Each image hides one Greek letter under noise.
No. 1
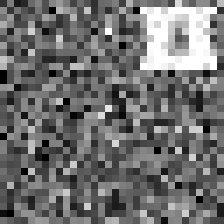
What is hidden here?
light pi, top right
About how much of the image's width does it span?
a third
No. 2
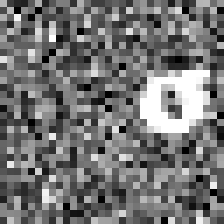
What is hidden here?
light sigma, middle right
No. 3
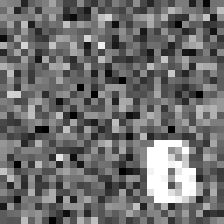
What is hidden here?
light delta, bottom right
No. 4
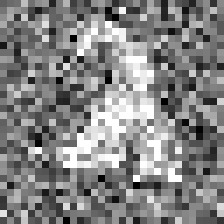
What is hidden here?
light lambda
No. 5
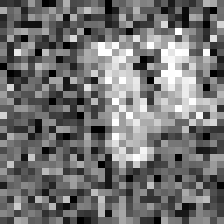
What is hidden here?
light mu
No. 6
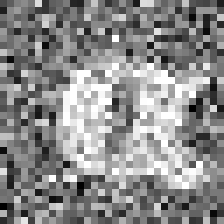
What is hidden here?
light alpha
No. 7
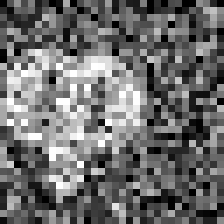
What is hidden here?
light phi
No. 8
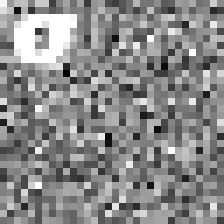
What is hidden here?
light sigma, top left
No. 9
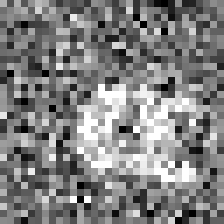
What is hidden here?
light alpha
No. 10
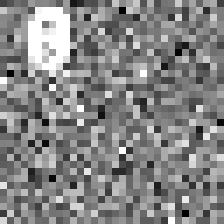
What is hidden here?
light theta, top left
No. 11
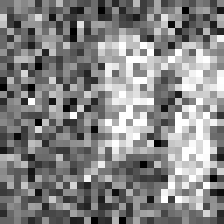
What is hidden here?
light eta
